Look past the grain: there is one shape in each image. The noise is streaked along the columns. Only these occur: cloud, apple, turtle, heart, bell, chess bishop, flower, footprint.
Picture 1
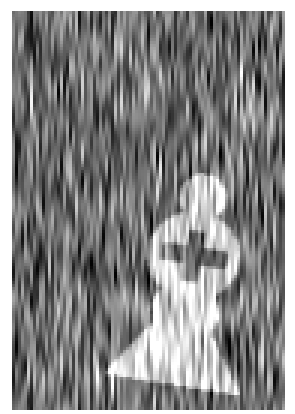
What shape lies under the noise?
chess bishop
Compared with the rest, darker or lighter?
lighter
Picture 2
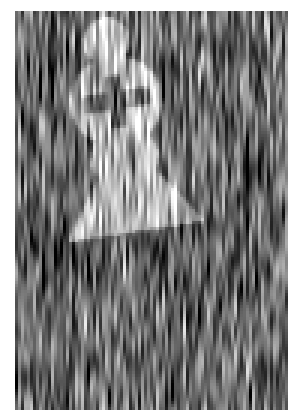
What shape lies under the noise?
chess bishop
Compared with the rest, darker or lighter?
lighter
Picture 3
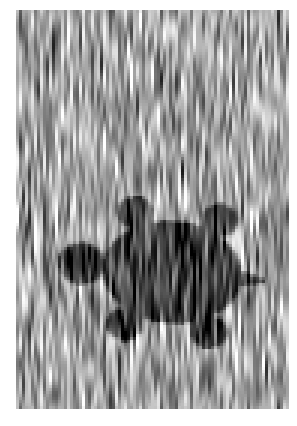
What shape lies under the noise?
turtle
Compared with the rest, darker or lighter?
darker
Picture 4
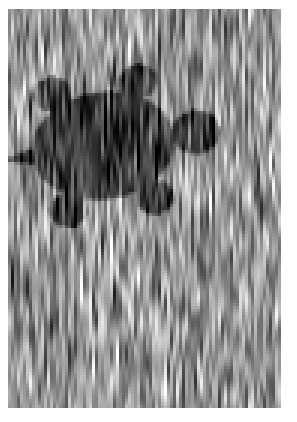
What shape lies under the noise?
turtle
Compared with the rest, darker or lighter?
darker
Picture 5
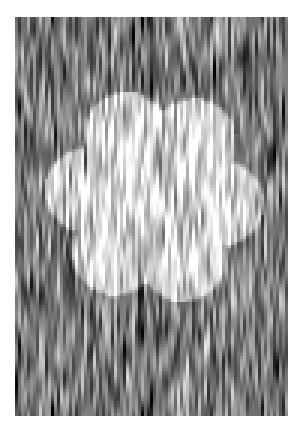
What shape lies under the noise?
flower
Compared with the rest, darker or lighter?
lighter
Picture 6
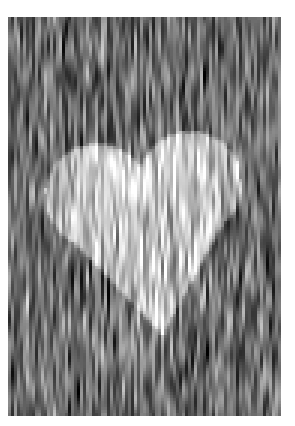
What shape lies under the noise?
heart
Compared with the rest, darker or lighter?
lighter
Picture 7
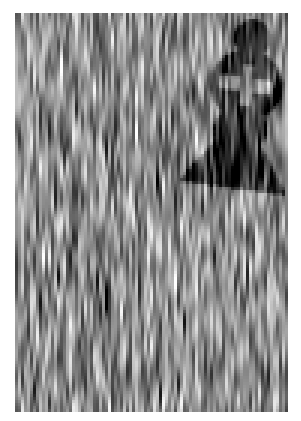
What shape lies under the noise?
chess bishop
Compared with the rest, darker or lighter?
darker
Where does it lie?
top right
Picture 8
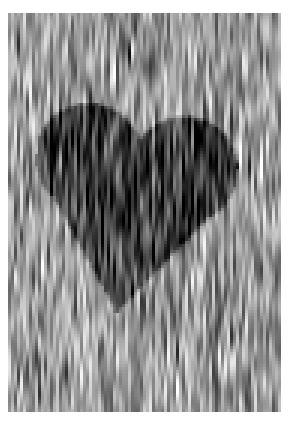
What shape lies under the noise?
heart
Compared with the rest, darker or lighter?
darker
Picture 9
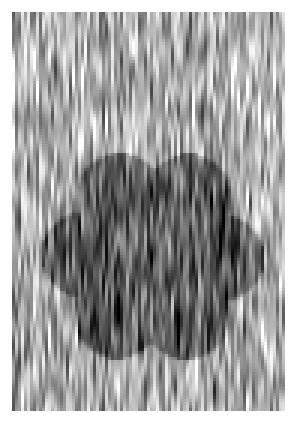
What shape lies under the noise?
flower
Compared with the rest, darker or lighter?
darker
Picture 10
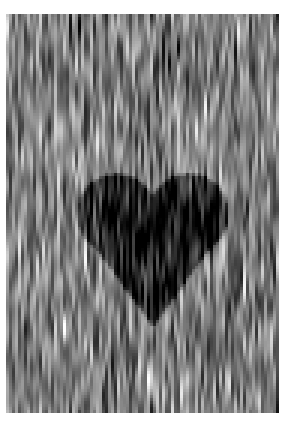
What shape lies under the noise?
heart
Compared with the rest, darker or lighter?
darker
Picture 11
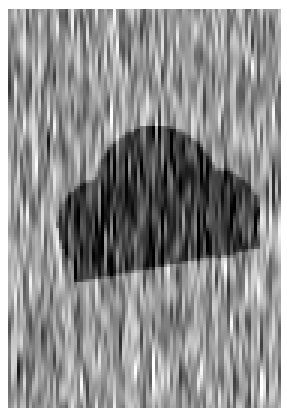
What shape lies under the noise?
cloud
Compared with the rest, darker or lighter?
darker
